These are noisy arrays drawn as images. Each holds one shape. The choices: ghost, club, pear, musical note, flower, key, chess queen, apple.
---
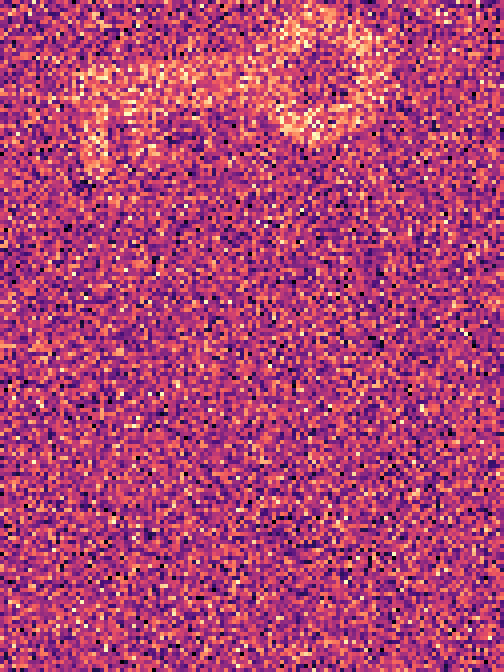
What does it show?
light key
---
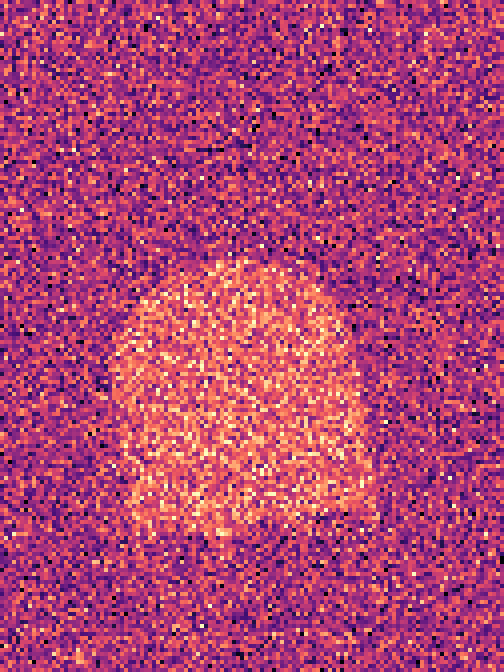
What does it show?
light ghost
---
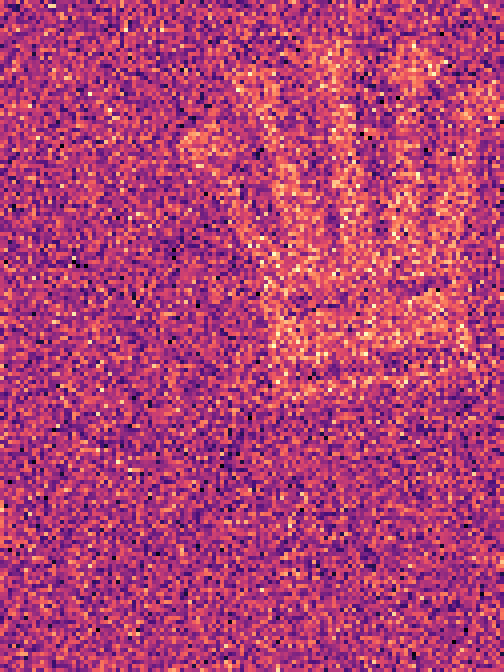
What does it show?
light chess queen
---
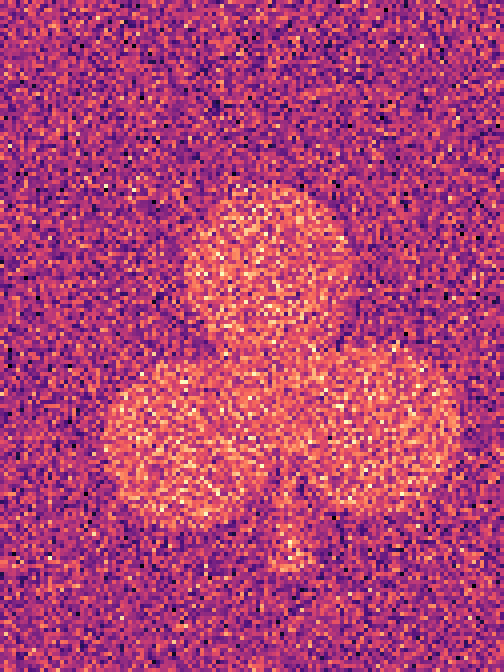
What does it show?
light club
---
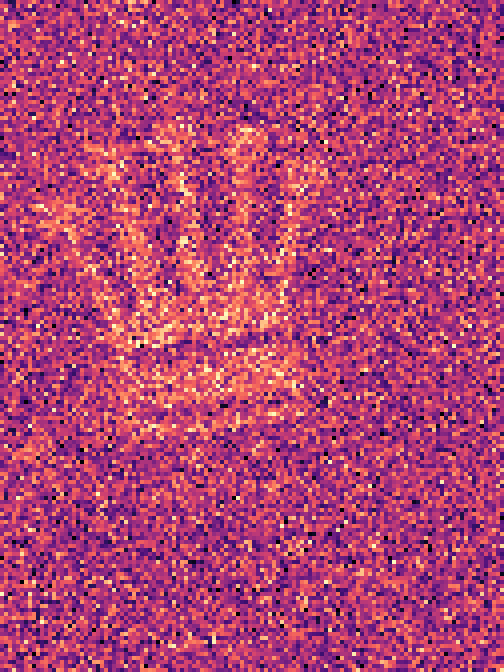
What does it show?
light chess queen
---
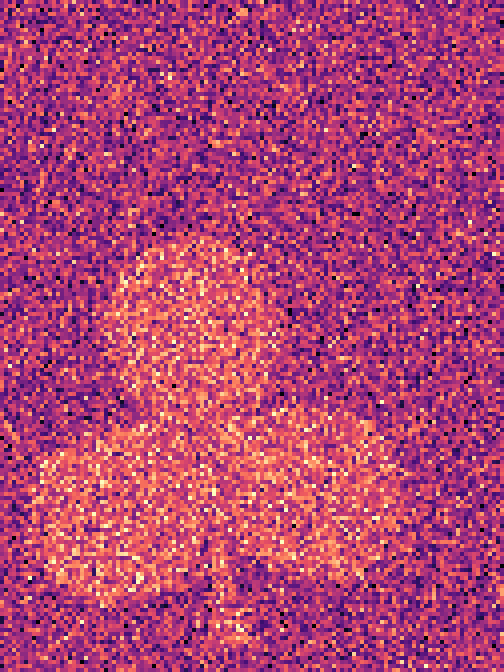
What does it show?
light club
